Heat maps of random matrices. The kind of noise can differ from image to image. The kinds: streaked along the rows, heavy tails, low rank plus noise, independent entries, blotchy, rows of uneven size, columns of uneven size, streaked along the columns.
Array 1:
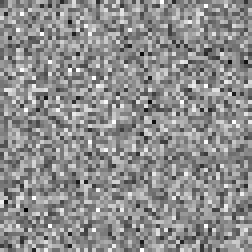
independent entries
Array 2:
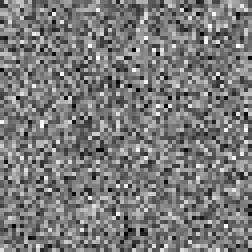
independent entries
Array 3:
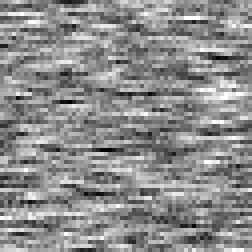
streaked along the rows
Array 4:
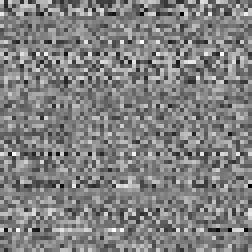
rows of uneven size
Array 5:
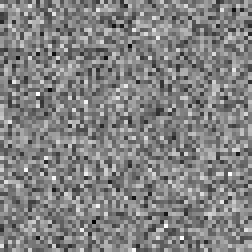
independent entries
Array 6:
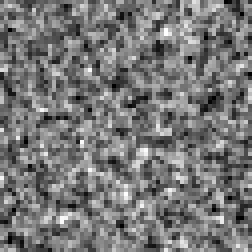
blotchy
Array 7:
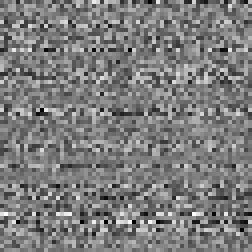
rows of uneven size
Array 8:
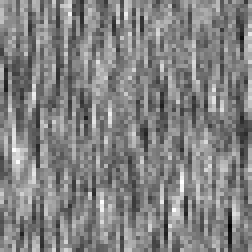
streaked along the columns
